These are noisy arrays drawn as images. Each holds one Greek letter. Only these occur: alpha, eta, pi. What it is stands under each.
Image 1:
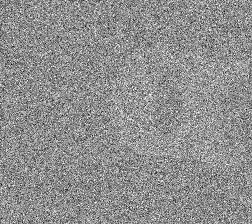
alpha
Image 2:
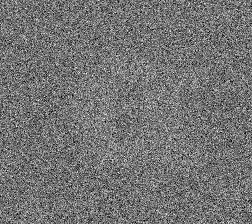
alpha
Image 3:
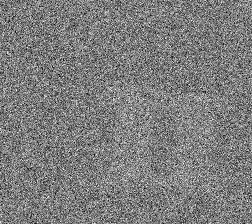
pi
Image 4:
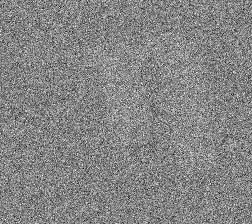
eta
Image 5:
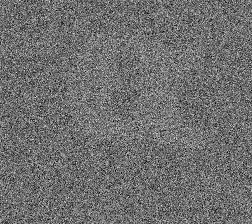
alpha
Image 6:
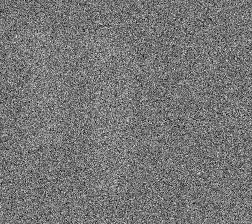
eta
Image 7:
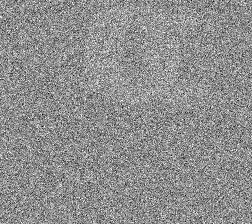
alpha
